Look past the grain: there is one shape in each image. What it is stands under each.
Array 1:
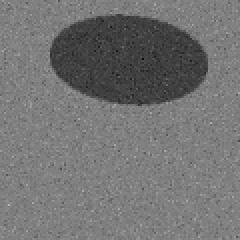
ellipse
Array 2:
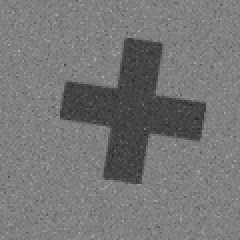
cross
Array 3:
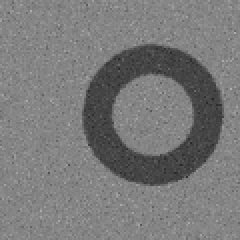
ring
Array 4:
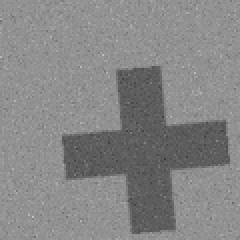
cross
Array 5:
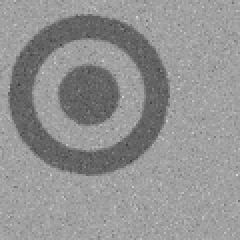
bullseye
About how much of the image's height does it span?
two thirds
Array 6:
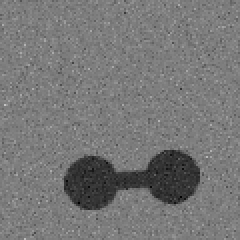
dumbbell
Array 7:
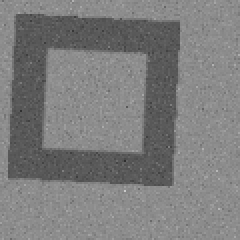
square frame
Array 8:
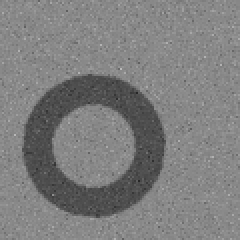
ring
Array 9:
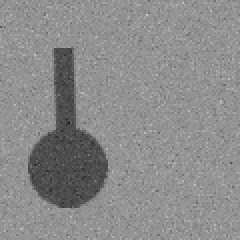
lollipop
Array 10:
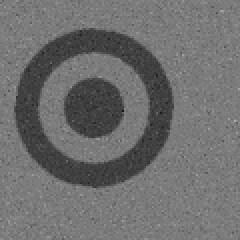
bullseye
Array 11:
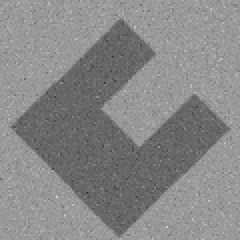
square with a notch
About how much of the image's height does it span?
nearly all
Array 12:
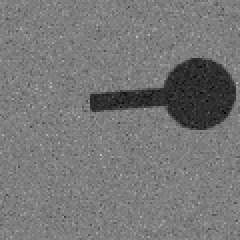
lollipop
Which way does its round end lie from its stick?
right
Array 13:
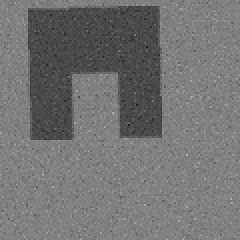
square with a notch
